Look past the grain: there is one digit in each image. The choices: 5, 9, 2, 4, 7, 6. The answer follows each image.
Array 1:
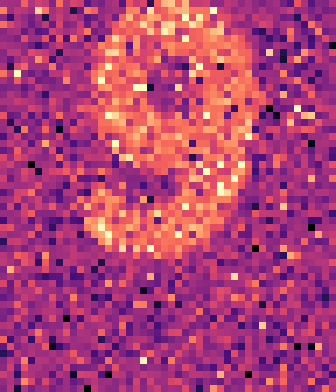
9
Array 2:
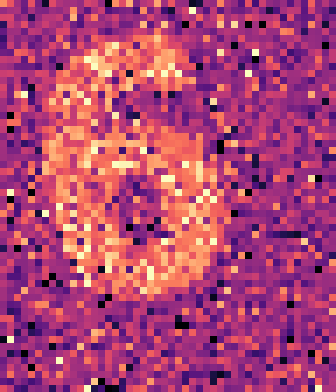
6
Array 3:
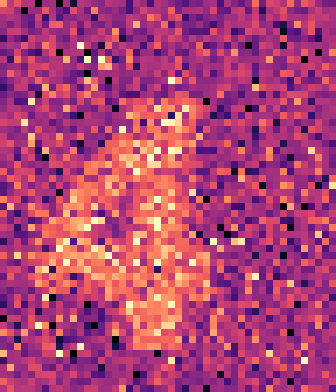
4
